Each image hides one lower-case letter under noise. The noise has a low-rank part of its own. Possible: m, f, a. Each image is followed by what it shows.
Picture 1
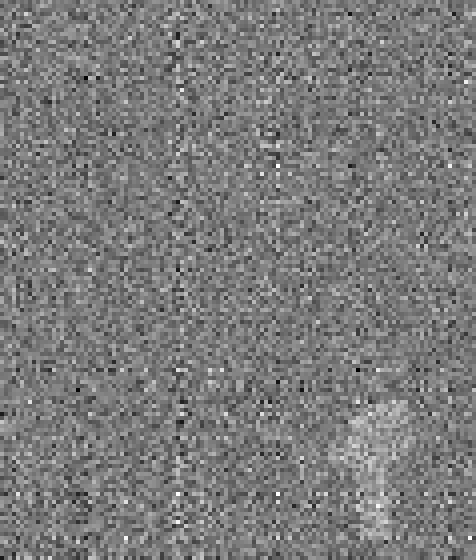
light f, bottom right
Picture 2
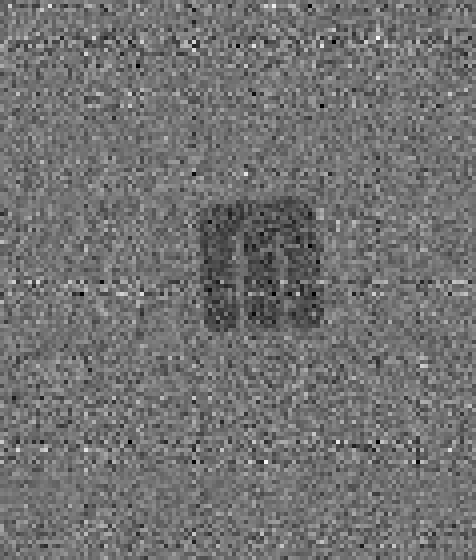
dark m, centre
